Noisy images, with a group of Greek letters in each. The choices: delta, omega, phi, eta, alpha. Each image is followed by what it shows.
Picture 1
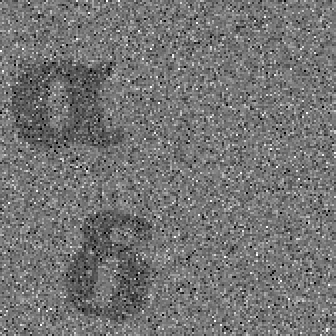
top left: dark alpha; bottom left: dark delta
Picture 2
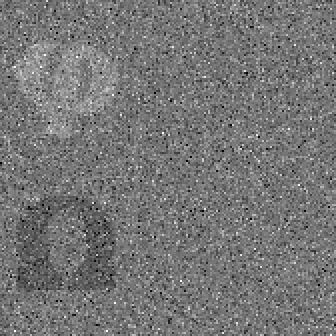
top left: light phi; bottom left: dark omega
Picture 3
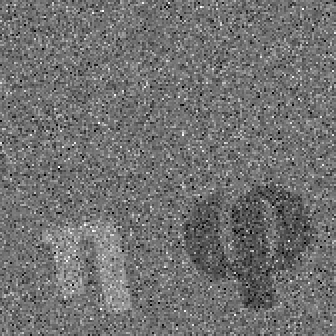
bottom left: light eta; bottom right: dark phi
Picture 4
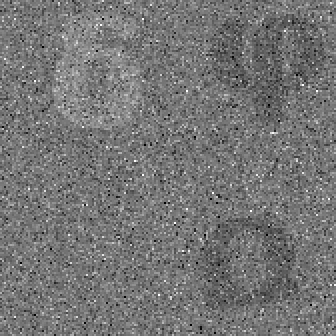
top left: light delta; top right: dark phi; bottom right: dark omega
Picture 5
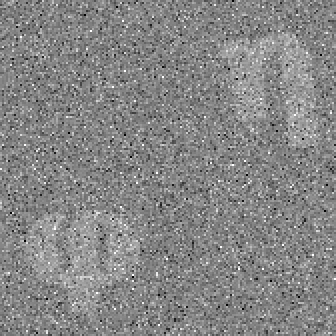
top right: light eta; bottom left: light phi
